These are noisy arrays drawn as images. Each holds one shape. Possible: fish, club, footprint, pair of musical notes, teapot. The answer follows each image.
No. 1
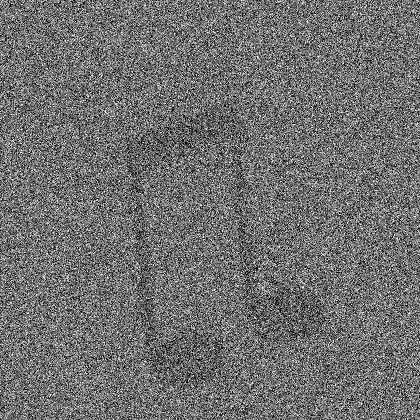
pair of musical notes
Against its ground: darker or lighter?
darker
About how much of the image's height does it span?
two thirds
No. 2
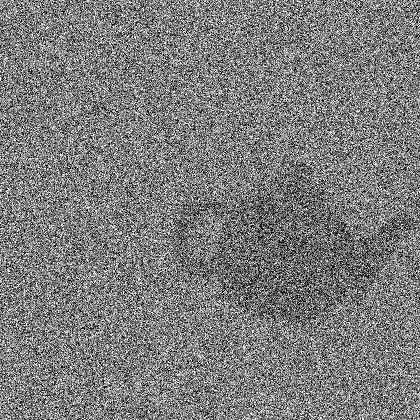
teapot
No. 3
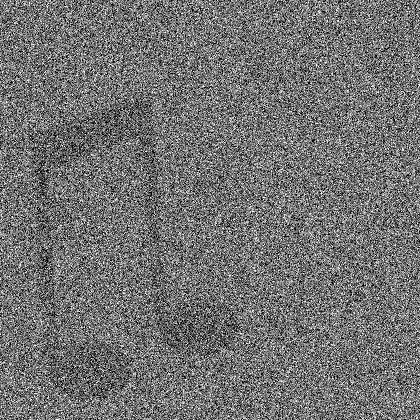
pair of musical notes
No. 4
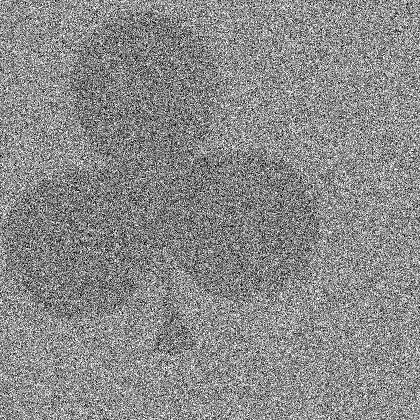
club
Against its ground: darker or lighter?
darker
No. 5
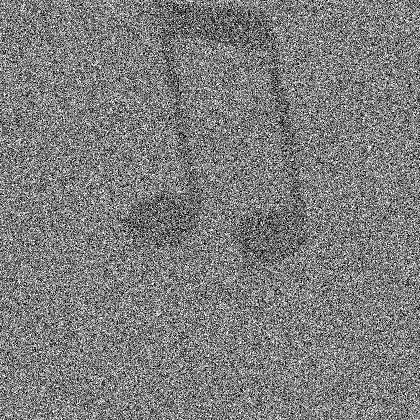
pair of musical notes
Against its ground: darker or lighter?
darker
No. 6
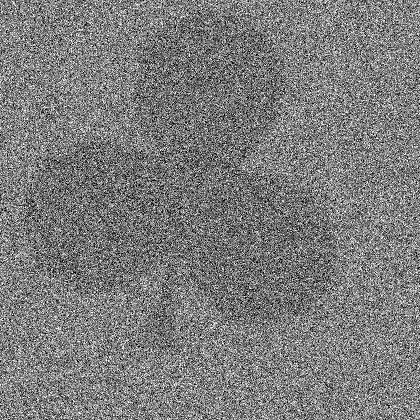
club
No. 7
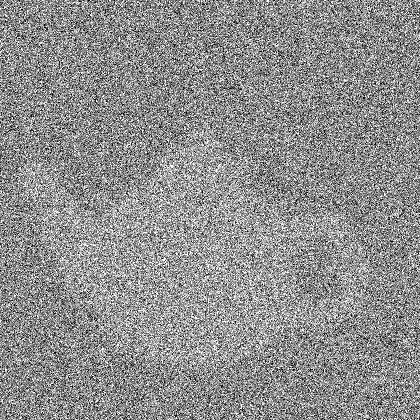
teapot
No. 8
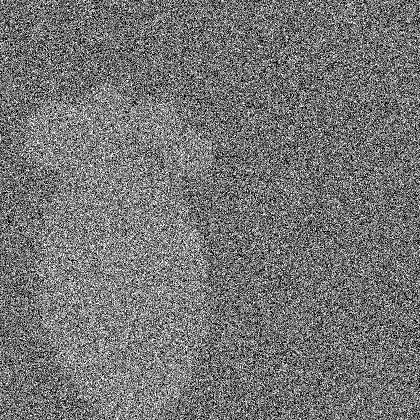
footprint
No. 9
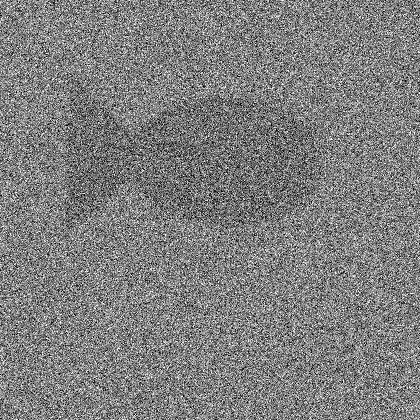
fish
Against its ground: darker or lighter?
darker
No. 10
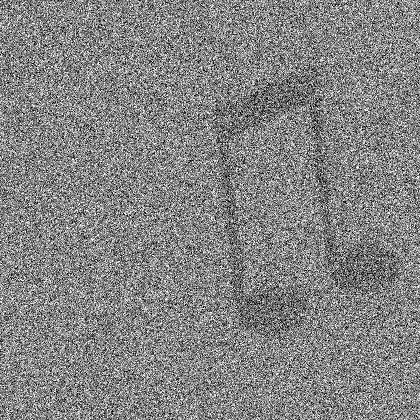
pair of musical notes
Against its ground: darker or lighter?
darker
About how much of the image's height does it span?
two thirds
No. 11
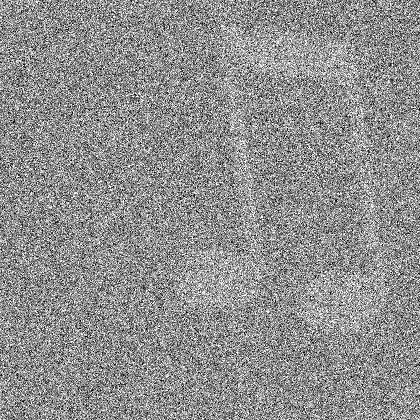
pair of musical notes
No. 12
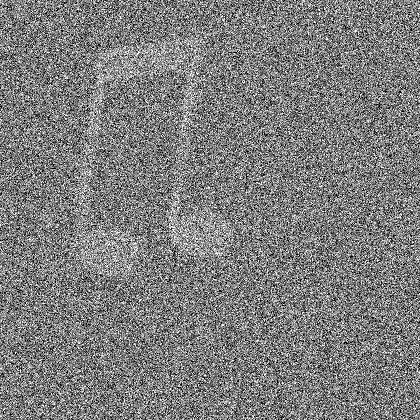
pair of musical notes
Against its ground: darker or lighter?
lighter
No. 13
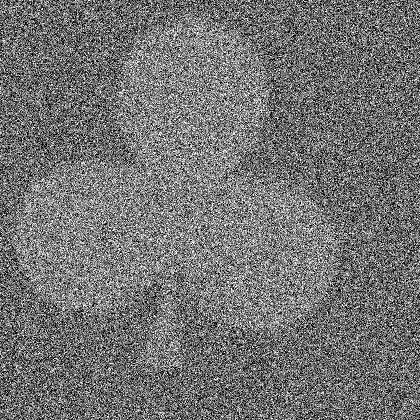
club
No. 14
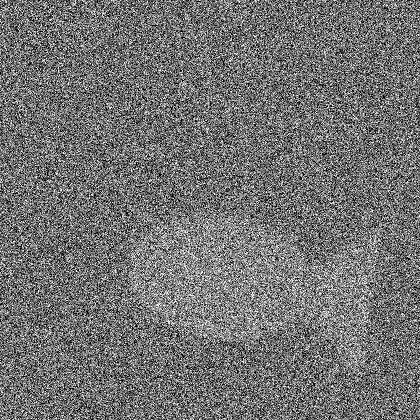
fish
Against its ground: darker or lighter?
lighter
